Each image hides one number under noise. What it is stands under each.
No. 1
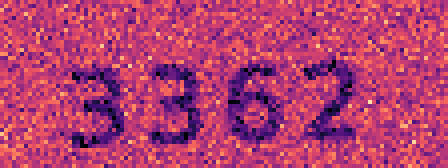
3362
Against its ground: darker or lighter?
darker
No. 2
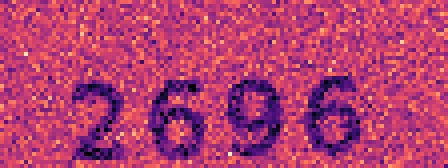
2696
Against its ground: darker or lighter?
darker
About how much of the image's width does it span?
two thirds
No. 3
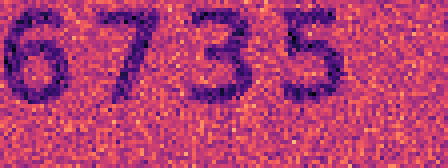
6735
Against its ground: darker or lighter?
darker
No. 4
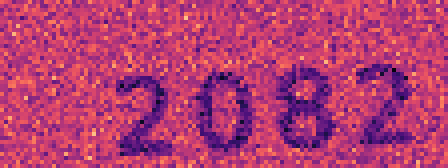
2082
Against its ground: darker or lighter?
darker
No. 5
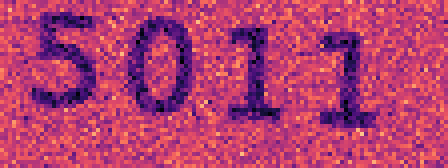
5011
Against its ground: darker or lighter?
darker
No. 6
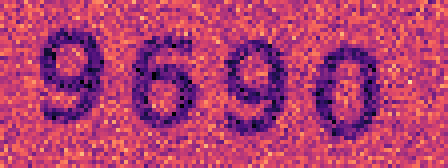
9690
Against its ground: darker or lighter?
darker
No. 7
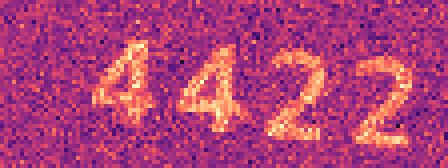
4422
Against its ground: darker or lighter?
lighter
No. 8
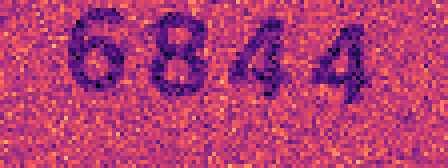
6844
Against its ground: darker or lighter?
darker
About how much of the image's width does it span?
two thirds
